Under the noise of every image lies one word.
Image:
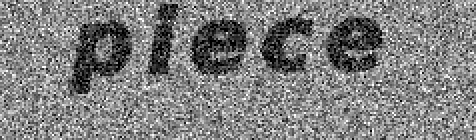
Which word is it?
piece
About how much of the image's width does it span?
two thirds
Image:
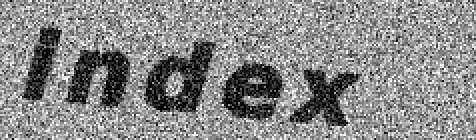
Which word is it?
index
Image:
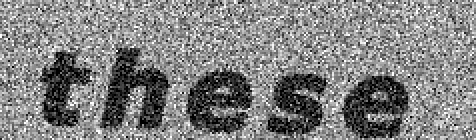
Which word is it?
these
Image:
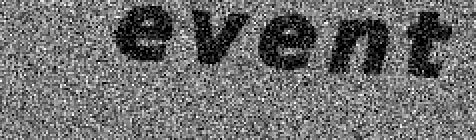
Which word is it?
event
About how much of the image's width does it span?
two thirds
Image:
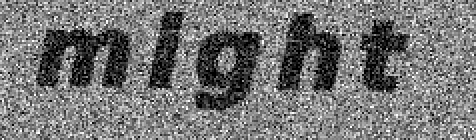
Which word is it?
might
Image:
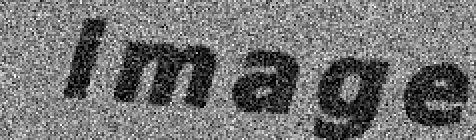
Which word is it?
image
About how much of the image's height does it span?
nearly all
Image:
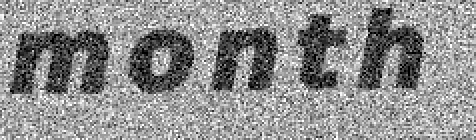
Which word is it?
month
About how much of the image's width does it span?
nearly all
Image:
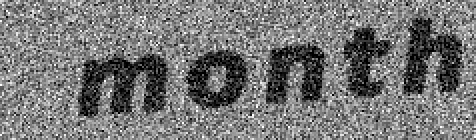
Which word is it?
month
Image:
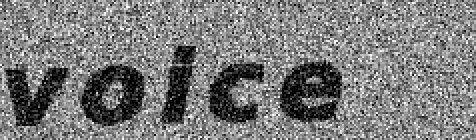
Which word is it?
voice
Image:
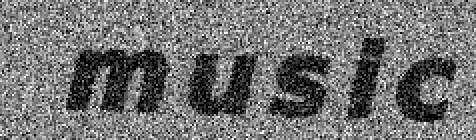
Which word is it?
music
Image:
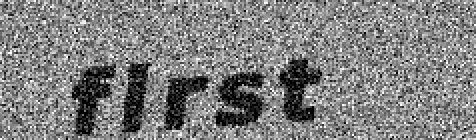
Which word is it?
first
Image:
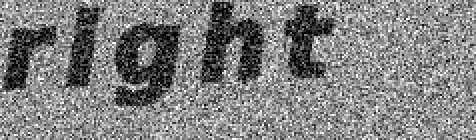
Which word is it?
right
